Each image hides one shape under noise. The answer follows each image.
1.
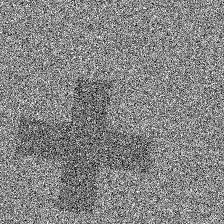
cross
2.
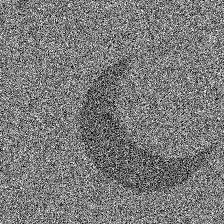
crescent
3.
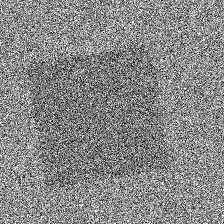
square
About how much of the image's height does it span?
two thirds
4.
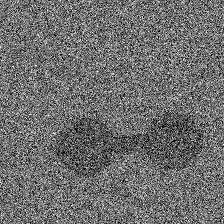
dumbbell
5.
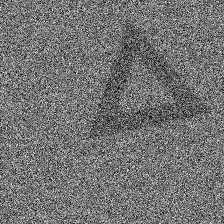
triangle frame
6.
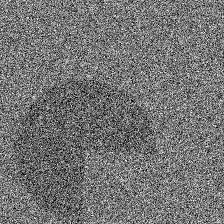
disc with a wedge cut out
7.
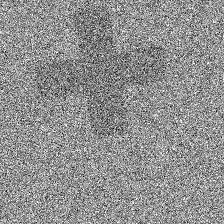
cross
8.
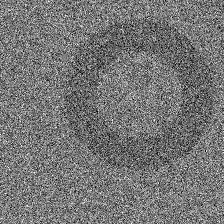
ring
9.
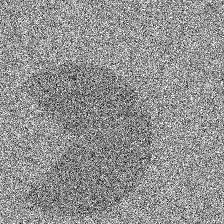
disc with a wedge cut out
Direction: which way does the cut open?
left
